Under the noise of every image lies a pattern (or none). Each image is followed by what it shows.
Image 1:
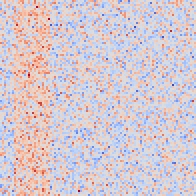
one band of columns
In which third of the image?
left
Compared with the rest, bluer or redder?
redder
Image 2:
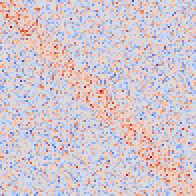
a diagonal band
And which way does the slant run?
top left to bottom right
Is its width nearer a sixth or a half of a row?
a sixth
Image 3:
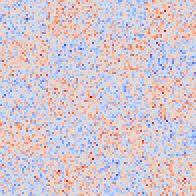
a checkerboard
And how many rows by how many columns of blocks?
5 by 4
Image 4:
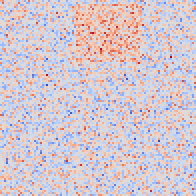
one block
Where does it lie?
top middle
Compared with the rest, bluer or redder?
redder
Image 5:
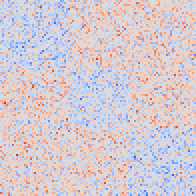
blocks along the diagonal
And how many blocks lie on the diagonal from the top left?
3
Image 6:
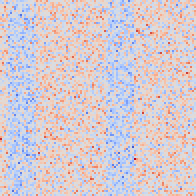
bands of columns
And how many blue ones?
2
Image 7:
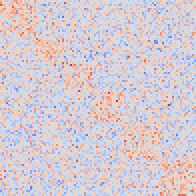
blocks along the diagonal
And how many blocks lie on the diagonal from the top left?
6
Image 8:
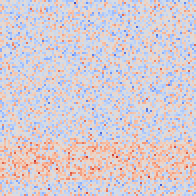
one band of rows
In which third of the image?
bottom
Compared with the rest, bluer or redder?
redder
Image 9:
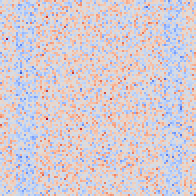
bands of columns
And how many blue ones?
2
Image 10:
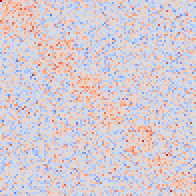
blocks along the diagonal
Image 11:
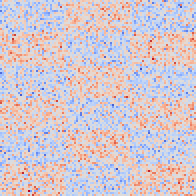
a checkerboard
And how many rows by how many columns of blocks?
6 by 3
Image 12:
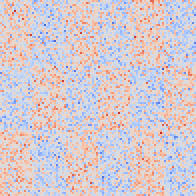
a checkerboard
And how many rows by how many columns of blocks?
3 by 6
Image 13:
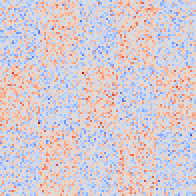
a checkerboard
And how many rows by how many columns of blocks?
3 by 5
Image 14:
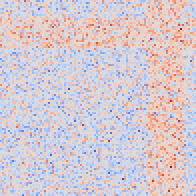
bands of rows crossing bands of columns
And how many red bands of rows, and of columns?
1 and 1
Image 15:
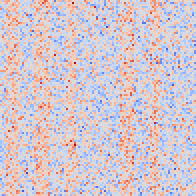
bands of columns
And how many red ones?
5
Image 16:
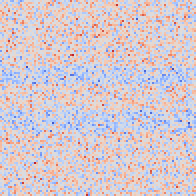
bands of rows
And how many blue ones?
2
